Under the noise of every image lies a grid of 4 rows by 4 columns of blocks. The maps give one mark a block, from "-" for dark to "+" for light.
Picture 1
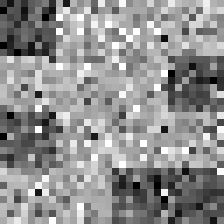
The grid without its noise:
- + + +
+ + + -
- + + +
+ + - -
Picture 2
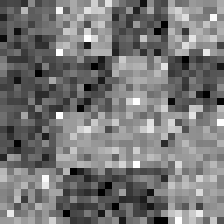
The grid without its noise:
- + - +
- - + -
- + + +
+ - - +
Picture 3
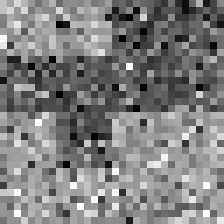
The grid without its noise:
+ + - -
- - - -
+ - + +
+ + + +
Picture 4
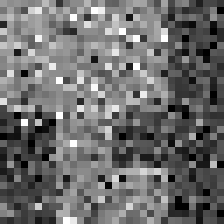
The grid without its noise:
+ + + -
+ + + -
- + - -
- + + -
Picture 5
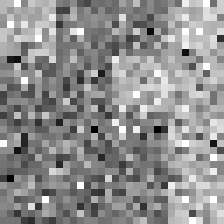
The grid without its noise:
+ - - +
- - + +
- - - +
- - - +
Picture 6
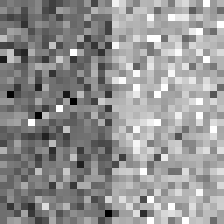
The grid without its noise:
- - + +
- - + +
- - + +
- - + +
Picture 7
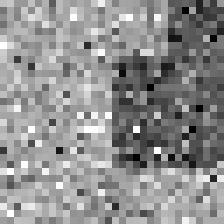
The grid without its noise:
+ + + -
+ + - -
+ + - -
+ + + +
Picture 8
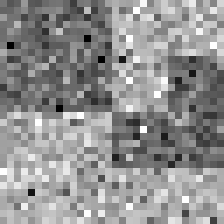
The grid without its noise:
- - + +
- - + -
+ + - -
+ + + +
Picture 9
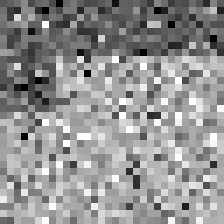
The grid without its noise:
- - - -
- + + +
+ + + +
+ + + +
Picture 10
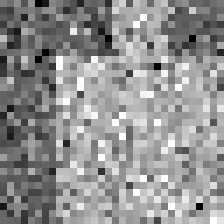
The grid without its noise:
- - + -
- + + +
- + + +
- + + +
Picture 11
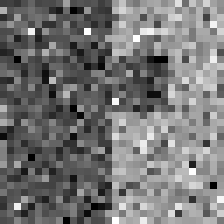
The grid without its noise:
- - + +
- - - +
- - + +
- - + +
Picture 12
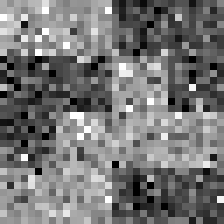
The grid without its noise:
+ + - -
- - + -
- + + +
+ + - -
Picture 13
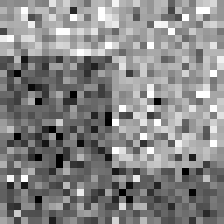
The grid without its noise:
+ + + +
- - + +
- - + +
- - - -
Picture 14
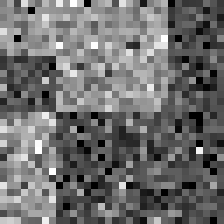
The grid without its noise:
+ + + -
- + + -
+ - - -
+ - - -
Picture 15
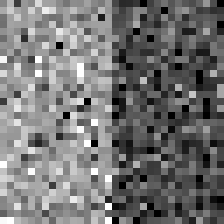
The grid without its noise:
+ + - -
+ + - -
+ + - -
+ + - -
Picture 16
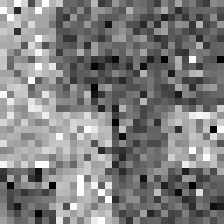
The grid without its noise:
+ - - -
+ - - -
+ + - +
- + - -
